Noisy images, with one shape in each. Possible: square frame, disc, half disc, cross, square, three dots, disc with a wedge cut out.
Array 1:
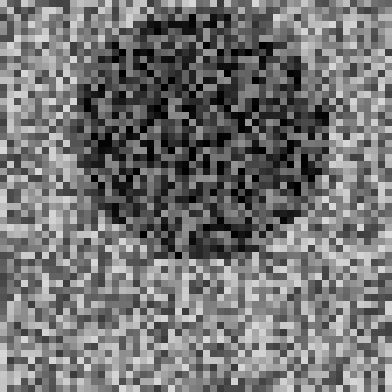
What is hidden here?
dark disc
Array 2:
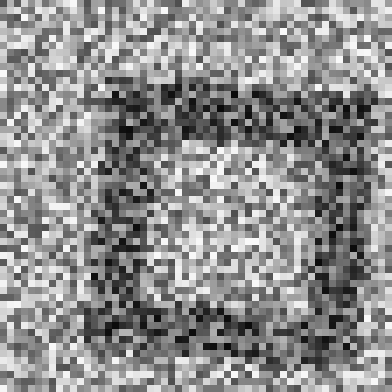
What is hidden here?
dark square frame
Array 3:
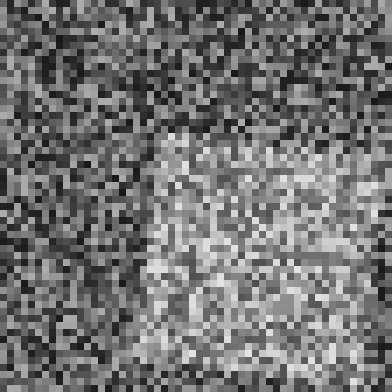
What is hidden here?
light square
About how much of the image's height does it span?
two thirds
